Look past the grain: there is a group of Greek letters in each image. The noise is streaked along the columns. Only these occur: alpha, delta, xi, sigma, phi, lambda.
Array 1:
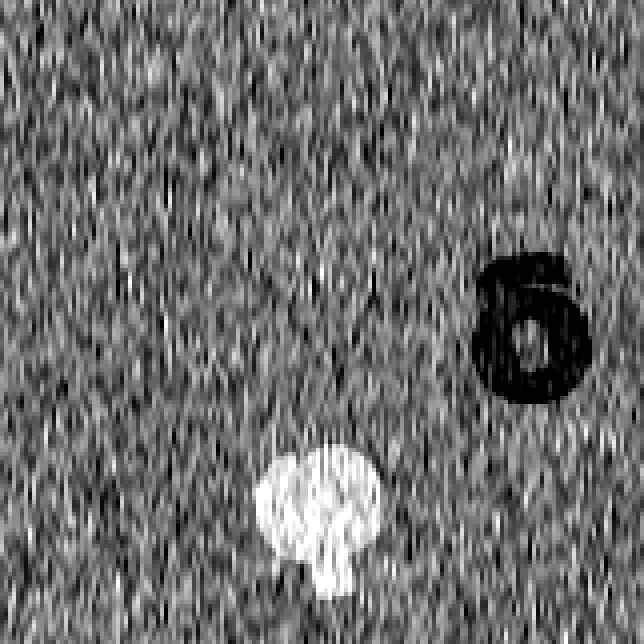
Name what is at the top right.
nothing
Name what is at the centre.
nothing
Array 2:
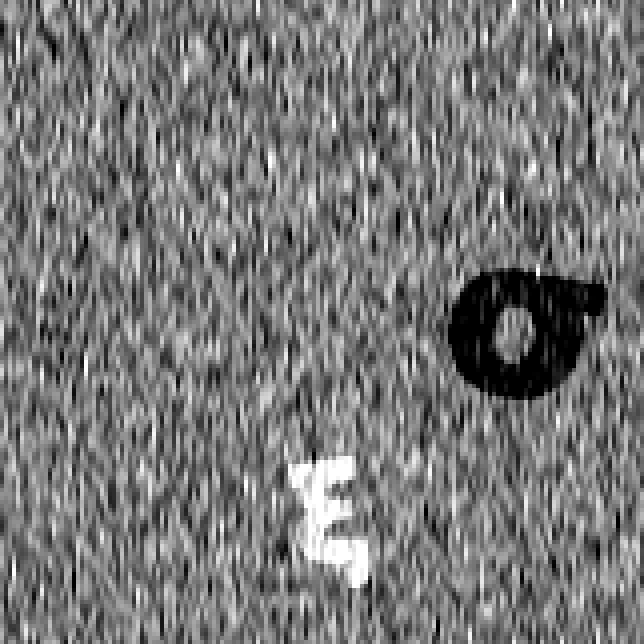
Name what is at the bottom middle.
xi
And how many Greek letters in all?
2
